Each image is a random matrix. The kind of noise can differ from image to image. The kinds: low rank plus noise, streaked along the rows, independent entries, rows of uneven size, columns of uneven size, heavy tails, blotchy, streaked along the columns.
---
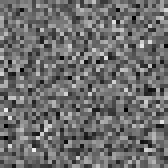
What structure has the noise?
independent entries
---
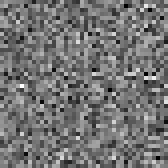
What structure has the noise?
low rank plus noise
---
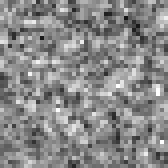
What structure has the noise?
blotchy
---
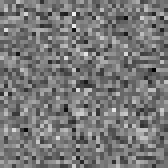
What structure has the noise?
low rank plus noise
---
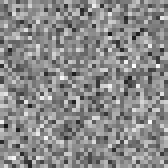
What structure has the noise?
independent entries
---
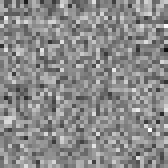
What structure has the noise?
low rank plus noise
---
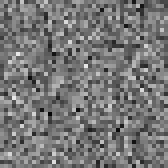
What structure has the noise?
independent entries
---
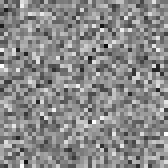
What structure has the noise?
independent entries
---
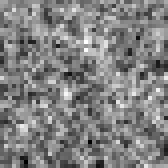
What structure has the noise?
blotchy
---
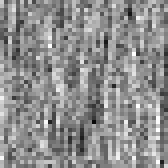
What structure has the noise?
streaked along the columns
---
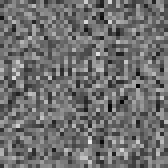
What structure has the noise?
low rank plus noise
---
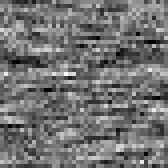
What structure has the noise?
streaked along the rows
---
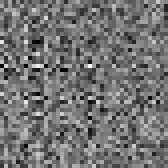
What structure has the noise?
low rank plus noise
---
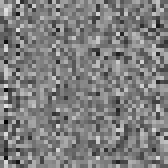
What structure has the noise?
columns of uneven size
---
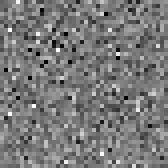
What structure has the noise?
heavy tails
